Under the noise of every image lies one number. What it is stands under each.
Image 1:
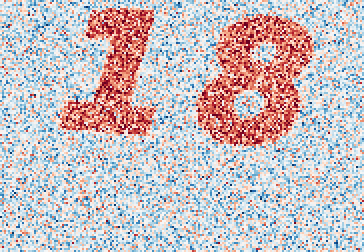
18
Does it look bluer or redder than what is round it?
redder
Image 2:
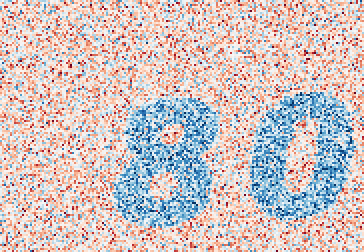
80
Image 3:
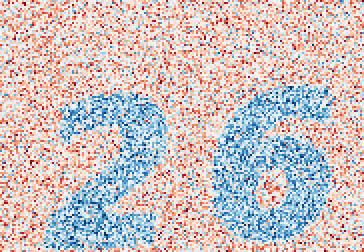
26
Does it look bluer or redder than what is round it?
bluer
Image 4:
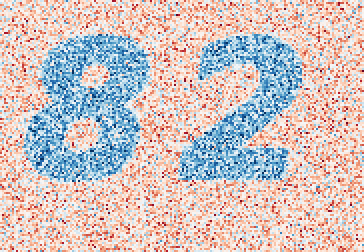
82
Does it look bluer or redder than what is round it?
bluer
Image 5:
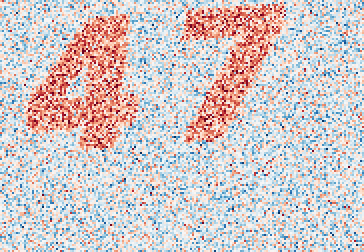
47
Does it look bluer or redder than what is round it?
redder
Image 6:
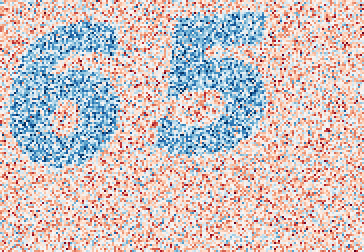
65
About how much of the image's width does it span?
two thirds
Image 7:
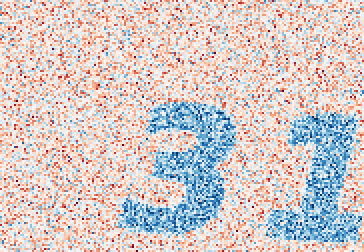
31
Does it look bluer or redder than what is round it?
bluer
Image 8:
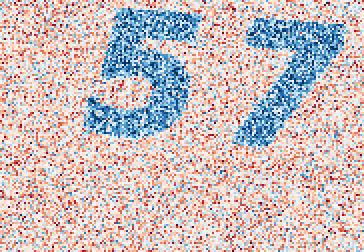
57
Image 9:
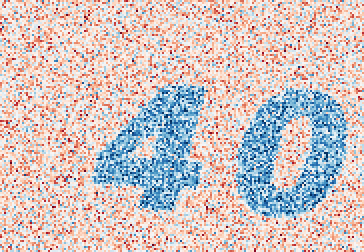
40
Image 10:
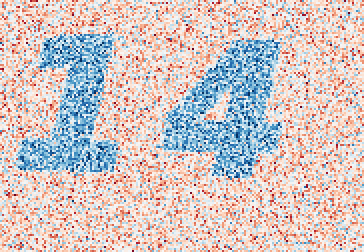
14
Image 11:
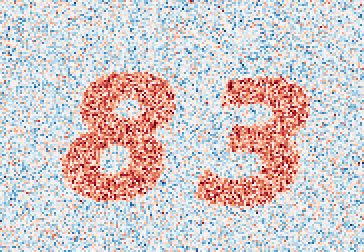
83
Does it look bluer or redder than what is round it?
redder
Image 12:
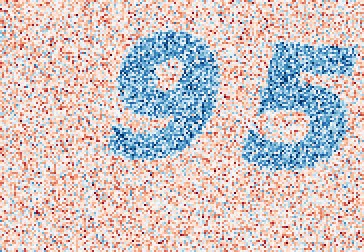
95
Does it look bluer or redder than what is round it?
bluer
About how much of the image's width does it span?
two thirds
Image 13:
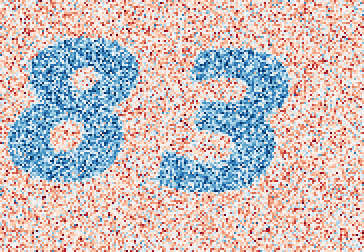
83
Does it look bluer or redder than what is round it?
bluer
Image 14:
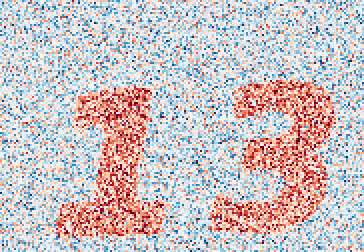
13
